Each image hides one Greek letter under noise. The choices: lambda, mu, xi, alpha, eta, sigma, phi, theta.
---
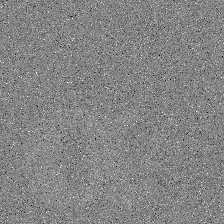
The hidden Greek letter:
alpha
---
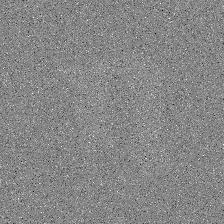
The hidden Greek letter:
eta
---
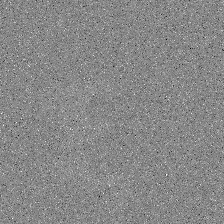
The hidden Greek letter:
xi
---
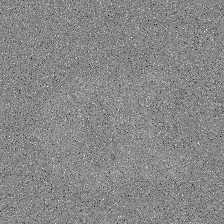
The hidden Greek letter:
alpha
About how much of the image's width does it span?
two thirds
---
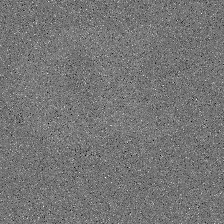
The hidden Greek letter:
alpha
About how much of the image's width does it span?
two thirds
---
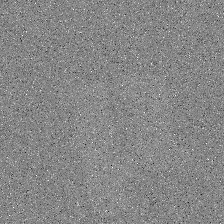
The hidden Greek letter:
mu
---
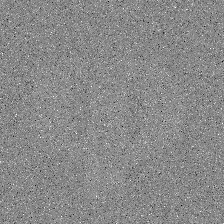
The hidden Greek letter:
phi
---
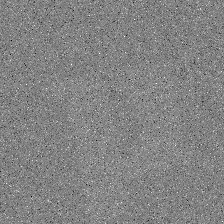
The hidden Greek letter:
mu
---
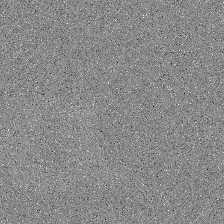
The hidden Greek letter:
alpha
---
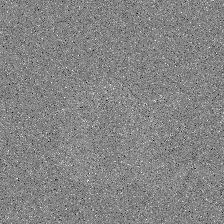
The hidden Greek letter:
alpha
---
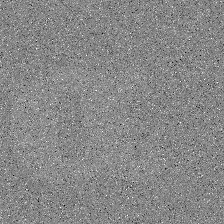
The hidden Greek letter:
alpha
